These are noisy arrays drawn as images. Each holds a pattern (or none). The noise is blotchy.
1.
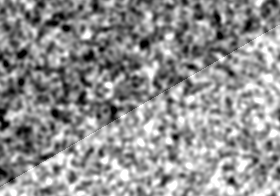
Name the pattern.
a sharp edge
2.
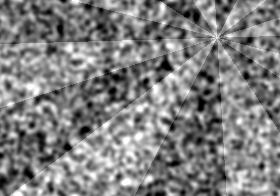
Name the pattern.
spokes from one point
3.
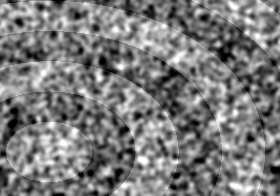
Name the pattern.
rings round one point
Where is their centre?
bottom left
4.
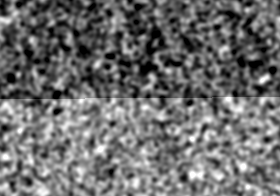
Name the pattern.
a sharp edge
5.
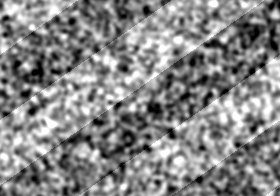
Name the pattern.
diagonal stripes
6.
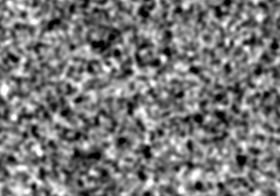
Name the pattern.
only noise
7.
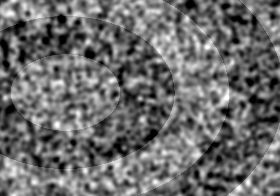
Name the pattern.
rings round one point
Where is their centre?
middle left
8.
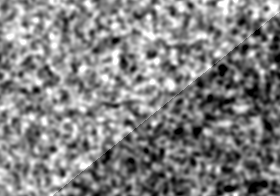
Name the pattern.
a sharp edge
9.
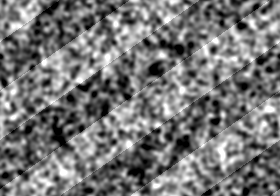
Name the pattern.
diagonal stripes
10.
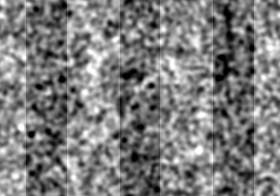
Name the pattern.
vertical stripes
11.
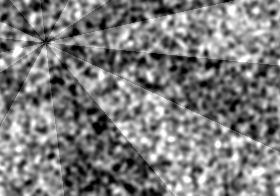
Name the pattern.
spokes from one point
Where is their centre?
top left
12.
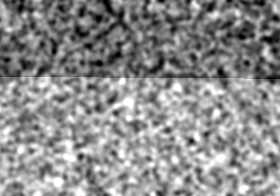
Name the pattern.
a sharp edge
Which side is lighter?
bottom
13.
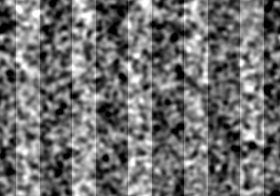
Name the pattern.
vertical stripes
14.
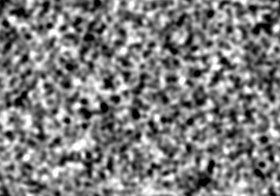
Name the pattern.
only noise
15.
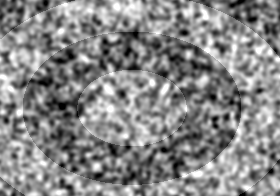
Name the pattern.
rings round one point
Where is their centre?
centre
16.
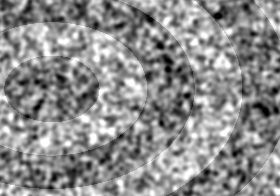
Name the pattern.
rings round one point
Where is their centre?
middle left
